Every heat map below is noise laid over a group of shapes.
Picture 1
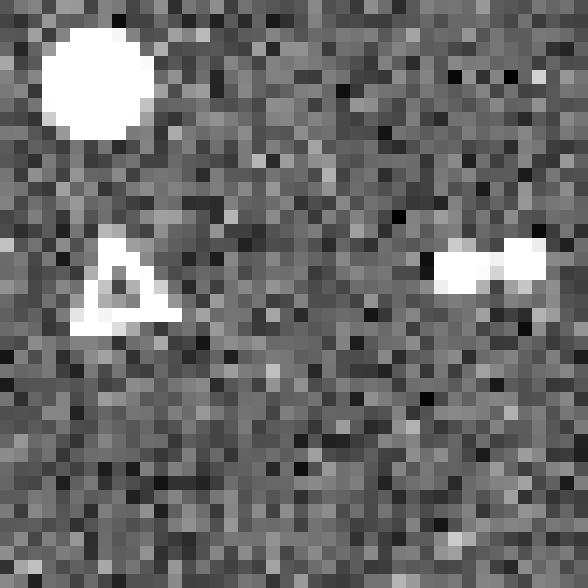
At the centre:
nothing
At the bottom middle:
nothing
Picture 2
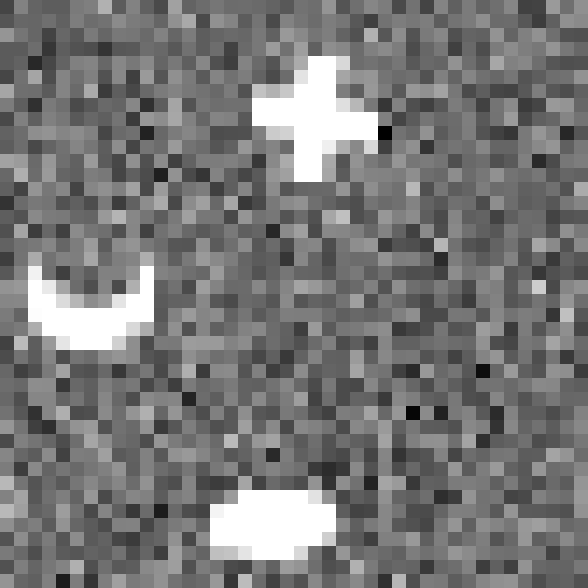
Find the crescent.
middle left
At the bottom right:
nothing
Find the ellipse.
bottom middle
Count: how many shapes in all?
3
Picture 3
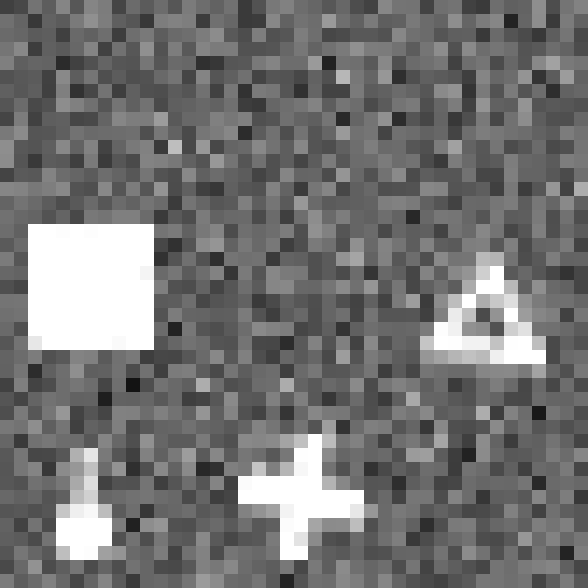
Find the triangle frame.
middle right
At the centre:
nothing
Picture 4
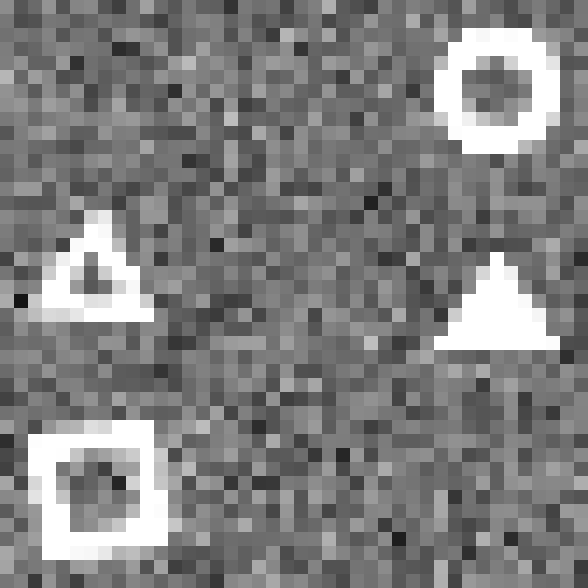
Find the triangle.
middle right
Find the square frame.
bottom left
